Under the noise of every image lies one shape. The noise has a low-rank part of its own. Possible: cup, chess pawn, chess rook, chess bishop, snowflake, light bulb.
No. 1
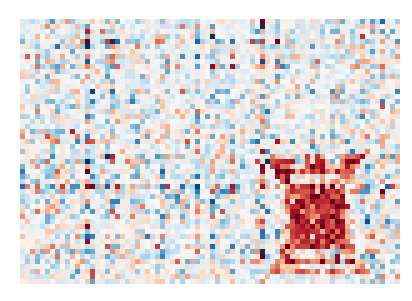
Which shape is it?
chess rook
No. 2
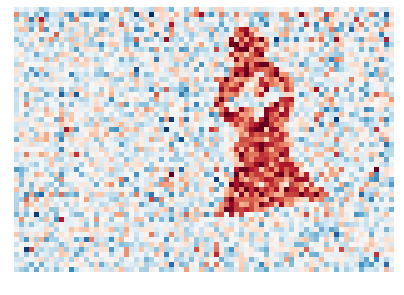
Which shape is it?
chess bishop
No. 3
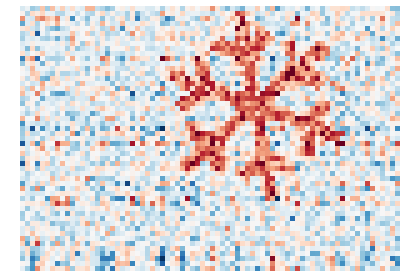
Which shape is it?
snowflake
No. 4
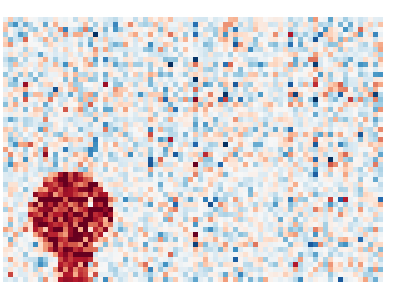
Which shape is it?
light bulb
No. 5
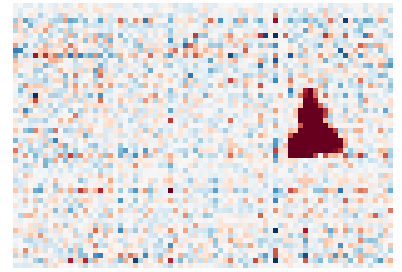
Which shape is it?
chess pawn
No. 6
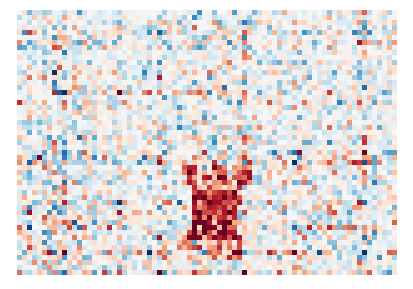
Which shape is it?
chess rook
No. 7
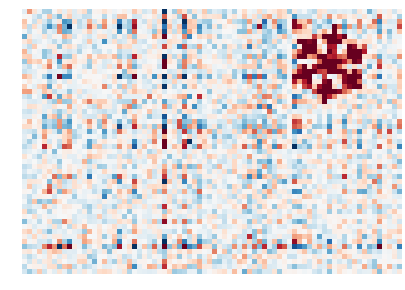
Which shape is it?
snowflake
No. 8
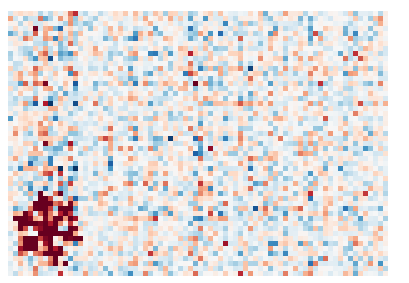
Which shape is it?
snowflake
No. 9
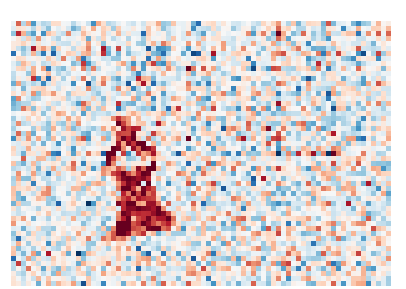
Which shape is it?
chess bishop
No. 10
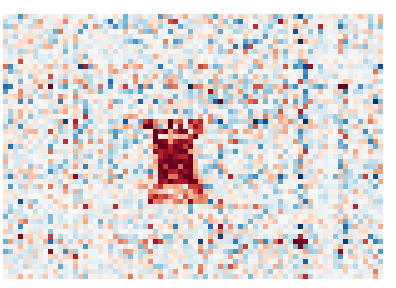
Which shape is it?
chess rook
